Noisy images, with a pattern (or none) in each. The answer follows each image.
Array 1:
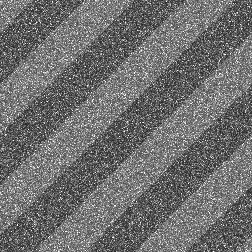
diagonal stripes
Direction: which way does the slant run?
bottom left to top right
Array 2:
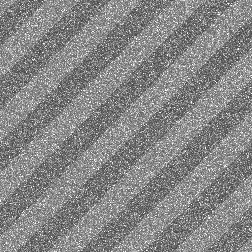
diagonal stripes
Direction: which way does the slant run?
bottom left to top right
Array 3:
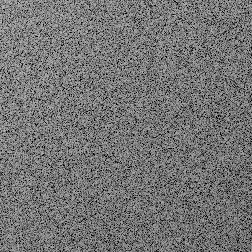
a smooth slope
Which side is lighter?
top left
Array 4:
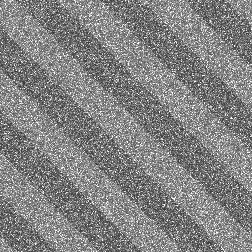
diagonal stripes
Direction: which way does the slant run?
top left to bottom right
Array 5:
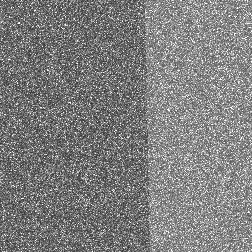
a sharp edge
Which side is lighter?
right
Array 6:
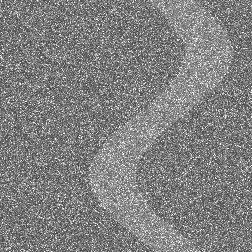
a wavy band
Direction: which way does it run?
top to bottom
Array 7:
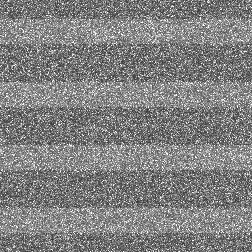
horizontal stripes
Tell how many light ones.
4
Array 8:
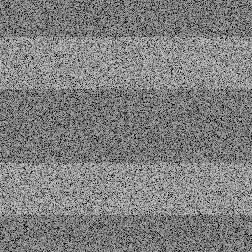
horizontal stripes
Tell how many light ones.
2
